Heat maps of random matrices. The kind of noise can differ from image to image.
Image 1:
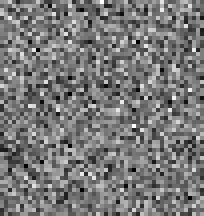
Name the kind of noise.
independent entries
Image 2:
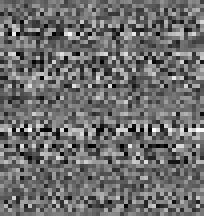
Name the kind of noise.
rows of uneven size
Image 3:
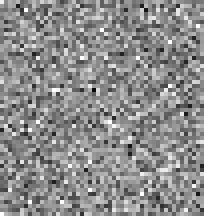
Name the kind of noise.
independent entries
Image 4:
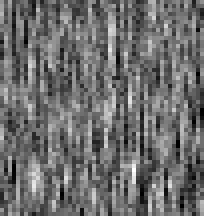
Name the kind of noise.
streaked along the columns
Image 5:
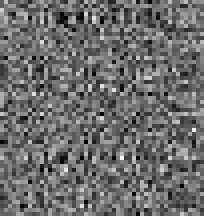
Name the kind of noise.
low rank plus noise
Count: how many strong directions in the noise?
one
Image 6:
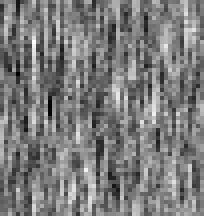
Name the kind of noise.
streaked along the columns
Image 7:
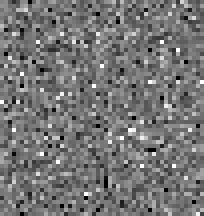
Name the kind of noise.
heavy tails
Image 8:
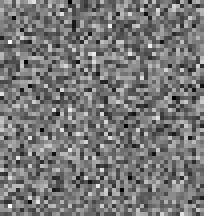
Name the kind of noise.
independent entries
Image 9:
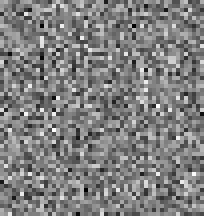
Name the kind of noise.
low rank plus noise
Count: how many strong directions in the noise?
five to eight
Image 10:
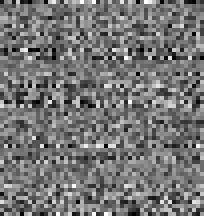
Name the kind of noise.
rows of uneven size
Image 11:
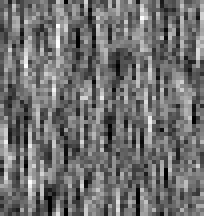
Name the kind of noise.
streaked along the columns
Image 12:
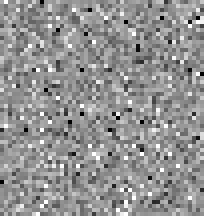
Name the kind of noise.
heavy tails
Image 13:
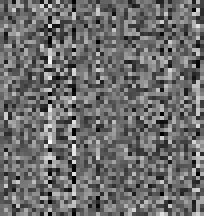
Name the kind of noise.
columns of uneven size
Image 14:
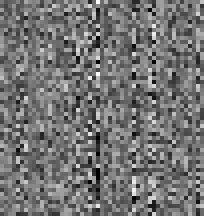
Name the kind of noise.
columns of uneven size
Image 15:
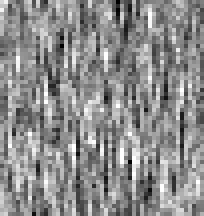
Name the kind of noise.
streaked along the columns
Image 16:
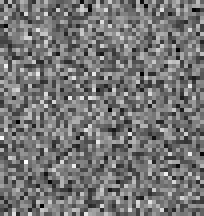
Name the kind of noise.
independent entries
